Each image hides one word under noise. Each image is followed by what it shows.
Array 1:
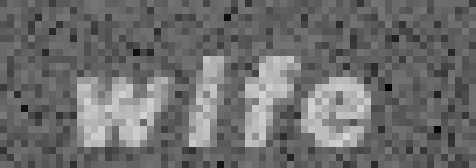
wife
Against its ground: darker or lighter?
lighter
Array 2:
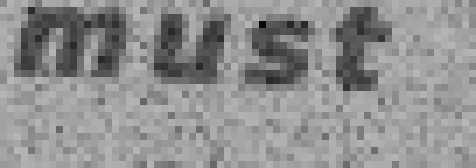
must
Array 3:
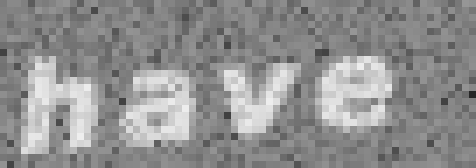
have
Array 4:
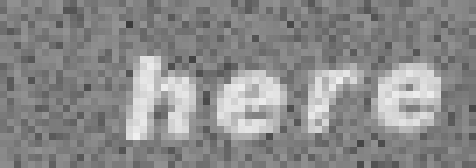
here
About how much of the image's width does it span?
two thirds
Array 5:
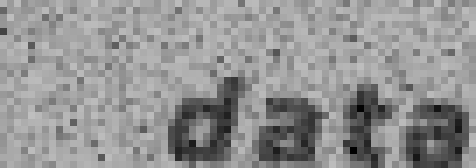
data
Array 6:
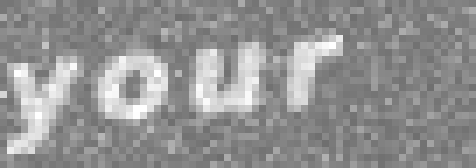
your
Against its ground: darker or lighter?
lighter
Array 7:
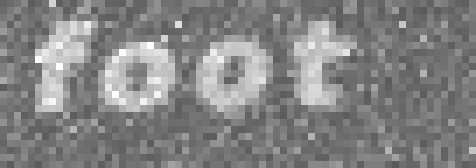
foot
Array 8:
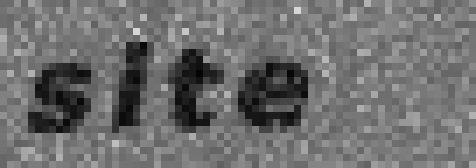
site
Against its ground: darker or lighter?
darker
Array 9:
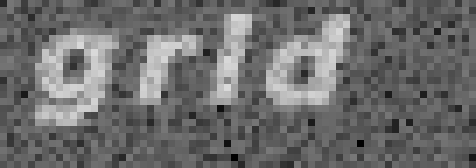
grid
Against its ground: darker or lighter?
lighter
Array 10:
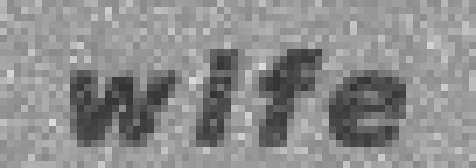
wife
